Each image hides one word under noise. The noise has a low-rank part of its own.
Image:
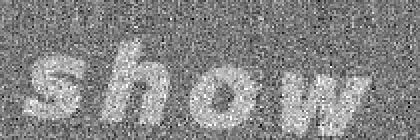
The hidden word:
show
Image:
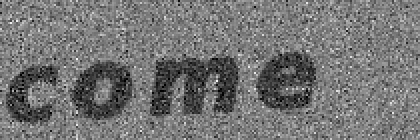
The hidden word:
come
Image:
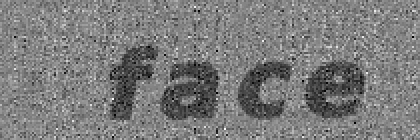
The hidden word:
face
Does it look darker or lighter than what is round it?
darker
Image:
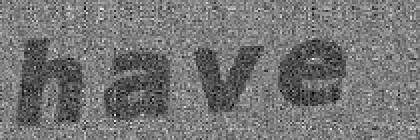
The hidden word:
have
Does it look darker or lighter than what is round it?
darker
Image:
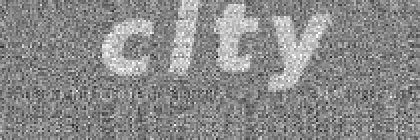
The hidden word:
city
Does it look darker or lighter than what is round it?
lighter
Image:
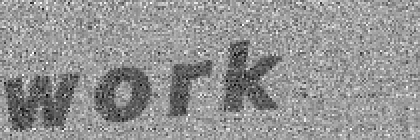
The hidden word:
work
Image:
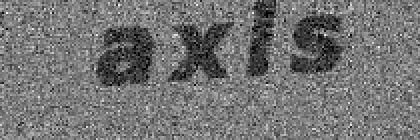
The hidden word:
axis
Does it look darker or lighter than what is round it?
darker
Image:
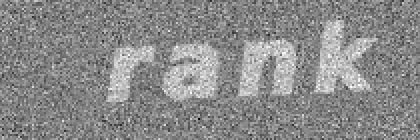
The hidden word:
rank
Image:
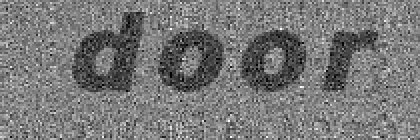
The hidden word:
door
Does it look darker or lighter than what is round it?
darker
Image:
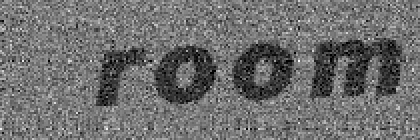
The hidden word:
room
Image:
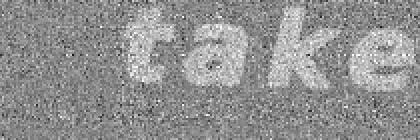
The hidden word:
take
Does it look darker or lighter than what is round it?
lighter
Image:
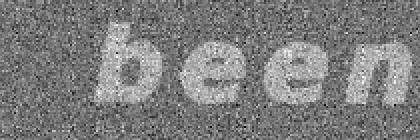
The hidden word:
been
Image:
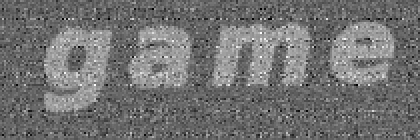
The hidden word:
game
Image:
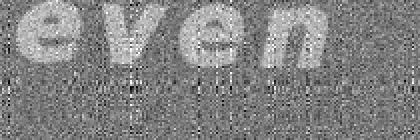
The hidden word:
even
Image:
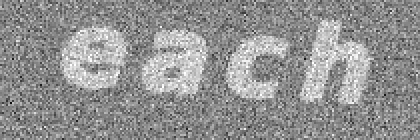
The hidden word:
each
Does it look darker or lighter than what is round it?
lighter
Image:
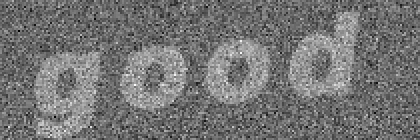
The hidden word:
good
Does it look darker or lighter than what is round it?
lighter
